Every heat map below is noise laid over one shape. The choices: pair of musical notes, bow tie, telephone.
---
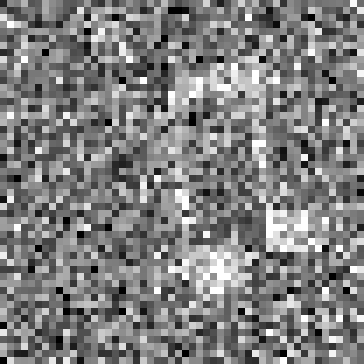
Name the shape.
pair of musical notes
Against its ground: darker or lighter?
lighter
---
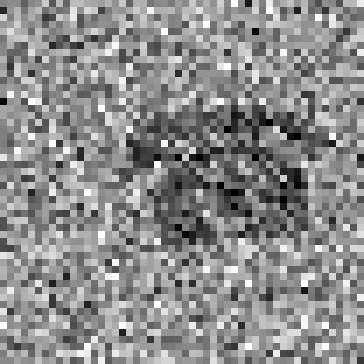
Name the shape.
telephone
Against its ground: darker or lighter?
darker
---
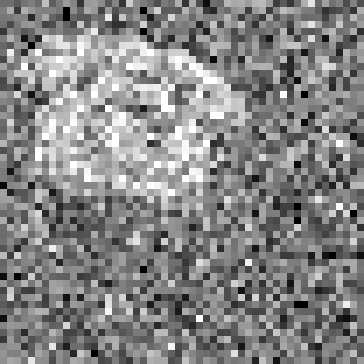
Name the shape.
telephone
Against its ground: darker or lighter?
lighter
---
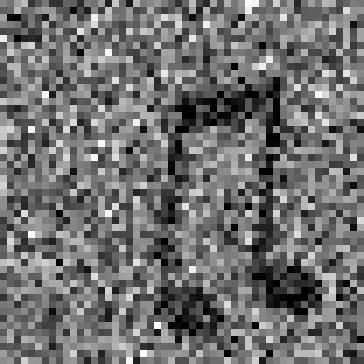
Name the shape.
pair of musical notes
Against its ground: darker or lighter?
darker
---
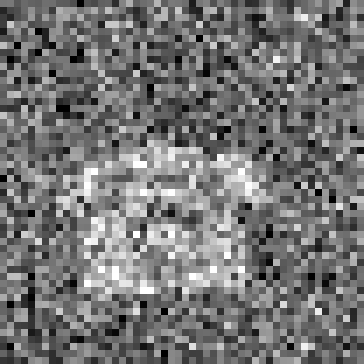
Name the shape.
telephone
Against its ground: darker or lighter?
lighter
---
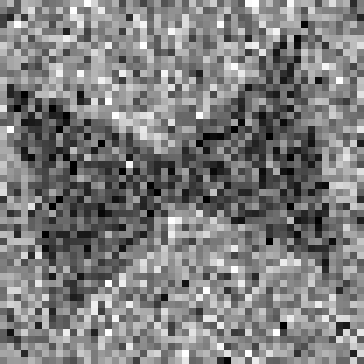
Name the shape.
bow tie
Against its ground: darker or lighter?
darker
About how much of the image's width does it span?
nearly all
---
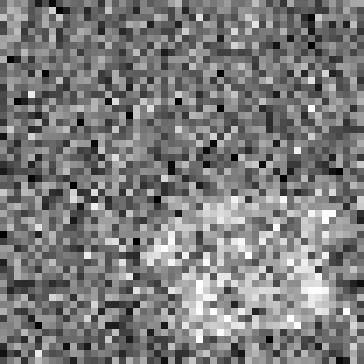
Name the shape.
telephone
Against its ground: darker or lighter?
lighter
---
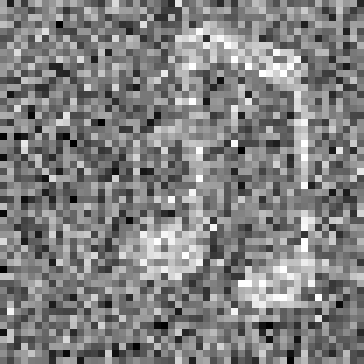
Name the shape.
pair of musical notes
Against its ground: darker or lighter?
lighter
